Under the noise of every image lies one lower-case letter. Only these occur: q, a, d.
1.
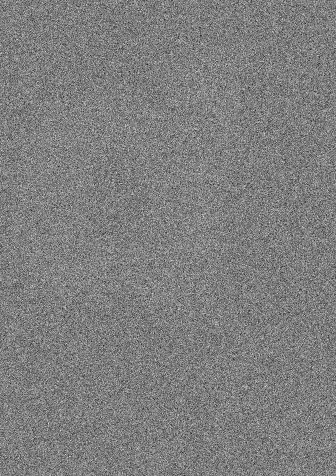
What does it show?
light d
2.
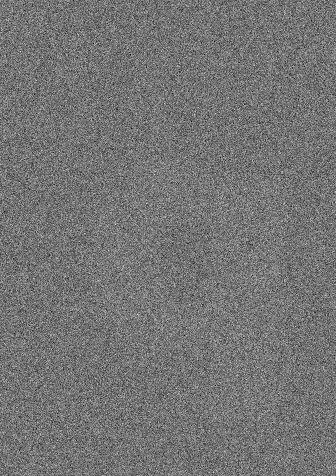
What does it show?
light q
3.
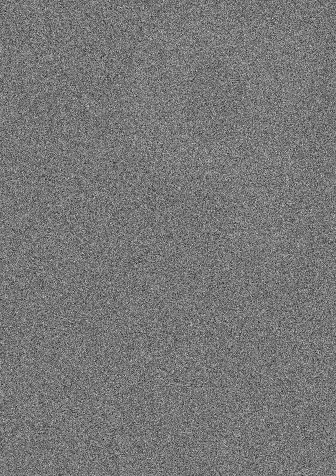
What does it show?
light q
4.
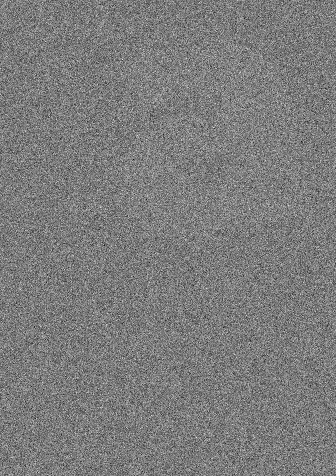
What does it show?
light a
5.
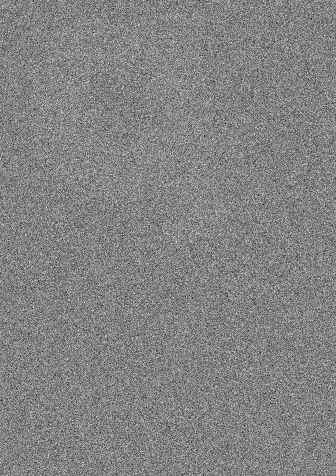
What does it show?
light q
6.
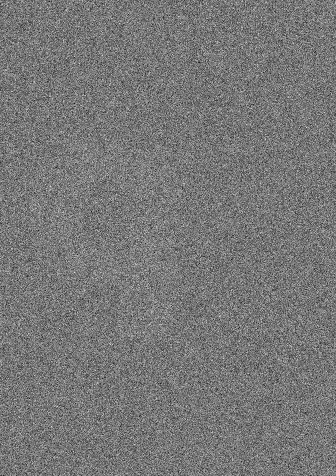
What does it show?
light q
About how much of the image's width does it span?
half
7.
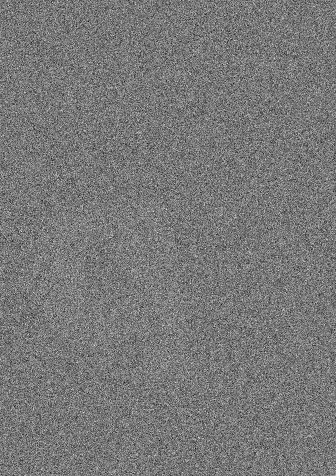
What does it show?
light q
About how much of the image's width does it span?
half
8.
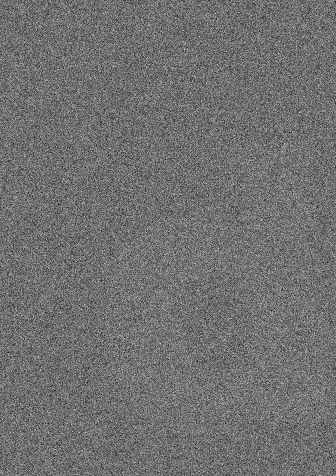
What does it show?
light d
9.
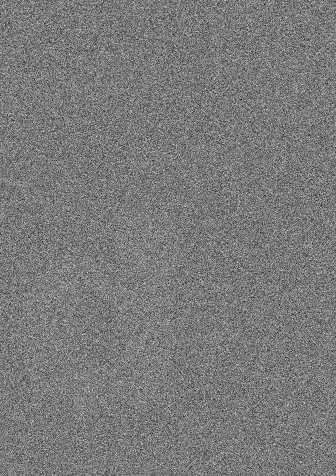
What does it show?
light d
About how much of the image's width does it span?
half
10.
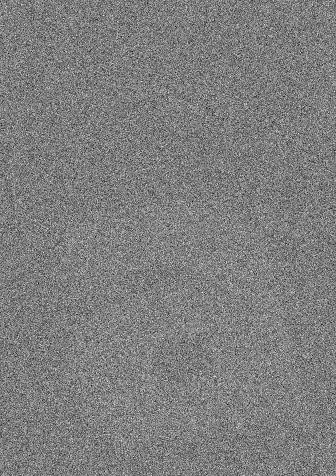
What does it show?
light a
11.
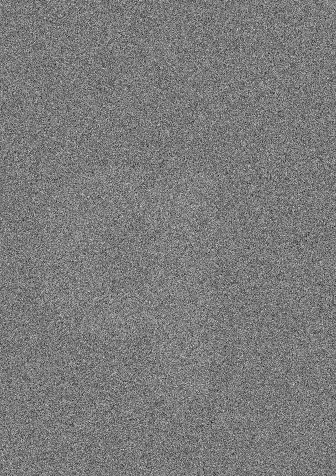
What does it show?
light q
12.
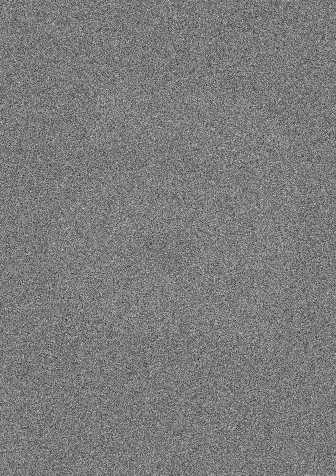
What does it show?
light a
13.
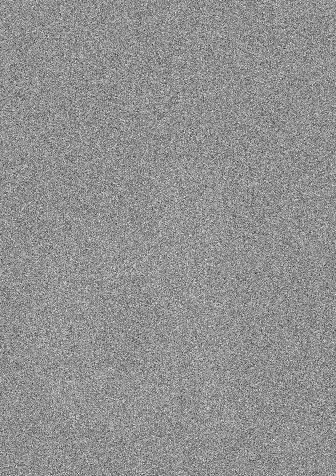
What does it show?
light d
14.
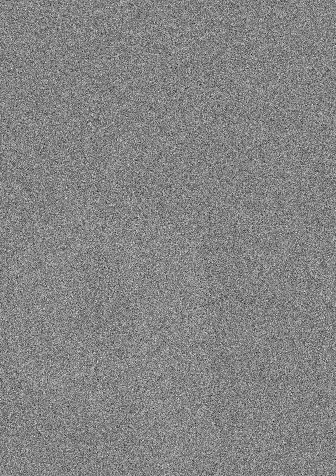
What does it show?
light q
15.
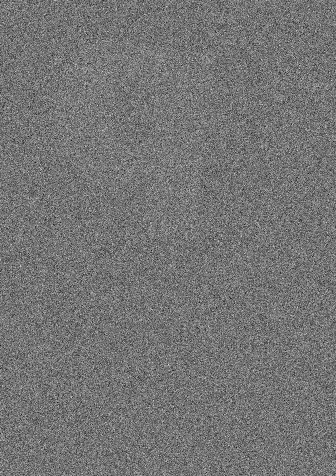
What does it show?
light q
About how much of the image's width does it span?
half
